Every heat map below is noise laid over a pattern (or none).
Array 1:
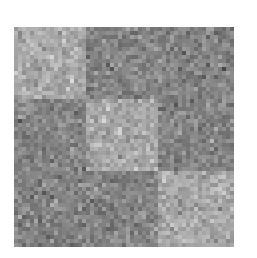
blocks along the diagonal
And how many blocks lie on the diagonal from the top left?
3
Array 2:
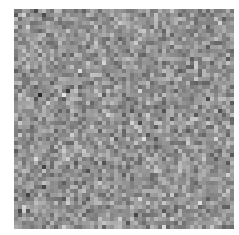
only noise
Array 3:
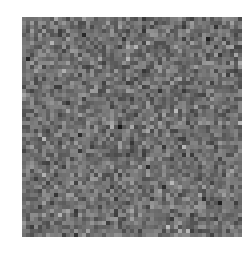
only noise
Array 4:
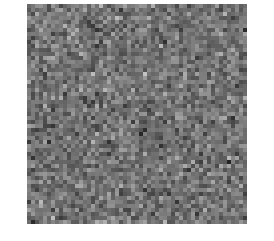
only noise
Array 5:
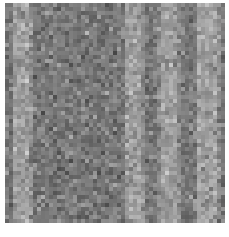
bands of columns
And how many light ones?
4
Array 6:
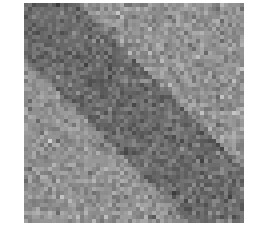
a diagonal band
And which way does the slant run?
top left to bottom right
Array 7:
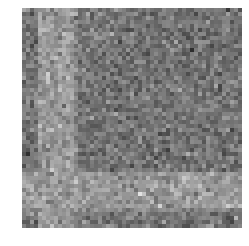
bands of rows crossing bands of columns
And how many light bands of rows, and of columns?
1 and 1
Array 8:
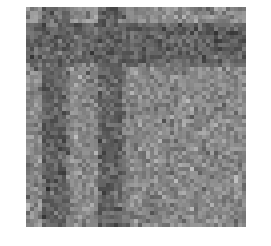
bands of rows crossing bands of columns
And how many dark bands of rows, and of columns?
1 and 2
